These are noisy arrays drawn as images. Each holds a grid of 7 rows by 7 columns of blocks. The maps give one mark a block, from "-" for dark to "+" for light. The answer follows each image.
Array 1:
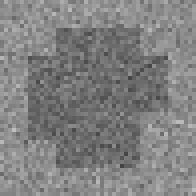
+++++++
++---++
+-----+
+-----+
+----++
++---++
+++++++
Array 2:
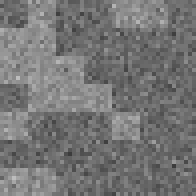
-+--++-
++-----
+++----
-+++---
+---+--
-------
++-----
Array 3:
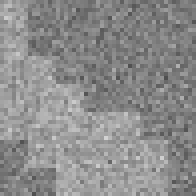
+------
+------
++-----
+++----
+++++--
-+++++-
--++++-
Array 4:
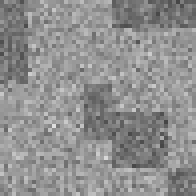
-+++---
-++++++
-++++++
+++-+++
+++---+
++++--+
++++++-
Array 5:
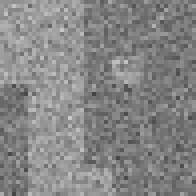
+++----
+++----
+++-+--
-++----
-++----
-++----
-+++---
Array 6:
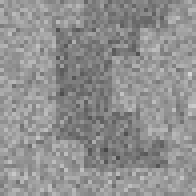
+++---+
++---++
++--+++
++--+++
++---++
+++---+
+++++++
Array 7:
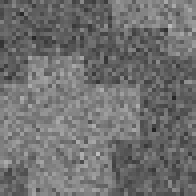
----+++
------+
-++----
+++++--
+++++--
++++---
-+++---
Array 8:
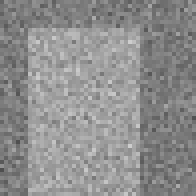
-------
-++++--
-++++--
-++++--
-++++--
-++++--
-++++--
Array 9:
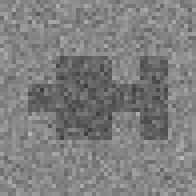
+++++++
+++++++
++--+-+
+-----+
++--+-+
+++++++
+++++++
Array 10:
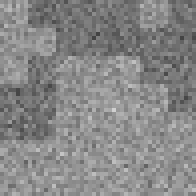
+----+-
++-----
+-+++--
--++++-
--+++++
+++++++
+++++++
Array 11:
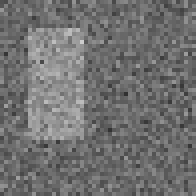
-------
-++----
-++----
-++----
-++----
-------
-------
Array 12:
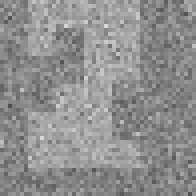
-++++--
-+-++--
---++--
--++---
-+++---
-++++--
-------
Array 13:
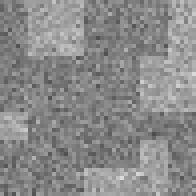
-++---+
-++---+
-----++
-----++
+------
-----+-
---+++-
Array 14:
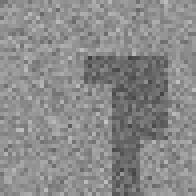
+++++++
+++++++
+++---+
++++--+
++++--+
++++-++
++++-++
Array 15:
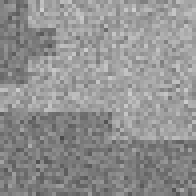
-++++++
--+++++
-++++++
+++++++
----+++
-------
-------
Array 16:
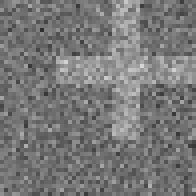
----+--
----+--
--+++++
----+--
----+--
-------
-------
